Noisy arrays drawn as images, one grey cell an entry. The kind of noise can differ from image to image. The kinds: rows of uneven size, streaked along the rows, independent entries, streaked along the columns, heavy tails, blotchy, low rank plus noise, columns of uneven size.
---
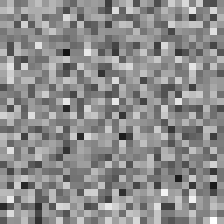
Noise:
low rank plus noise
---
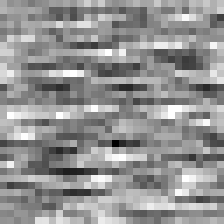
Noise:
streaked along the rows
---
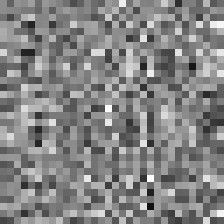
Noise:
low rank plus noise
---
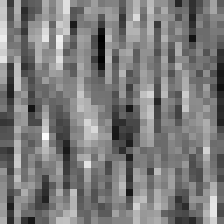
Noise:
streaked along the columns
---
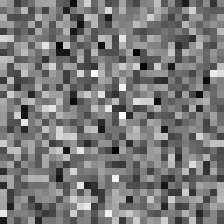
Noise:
independent entries
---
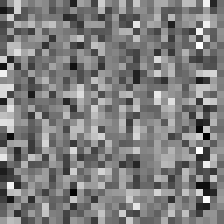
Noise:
columns of uneven size
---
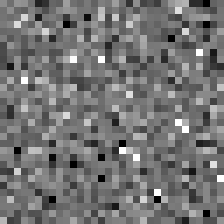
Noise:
heavy tails
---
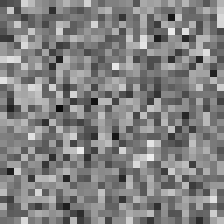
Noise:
independent entries
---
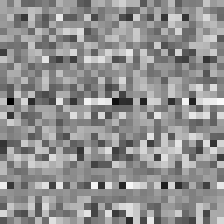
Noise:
rows of uneven size
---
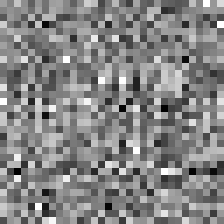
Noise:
low rank plus noise
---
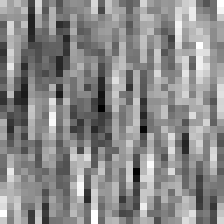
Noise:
streaked along the columns
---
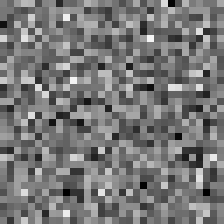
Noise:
low rank plus noise
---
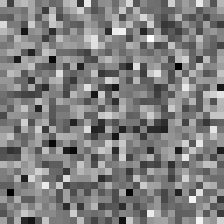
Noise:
independent entries
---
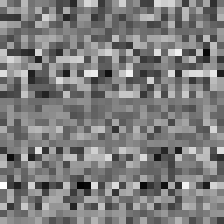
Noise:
rows of uneven size
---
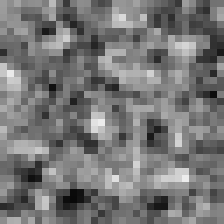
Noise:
blotchy
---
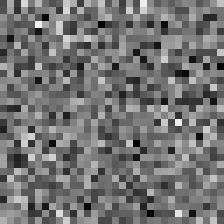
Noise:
independent entries
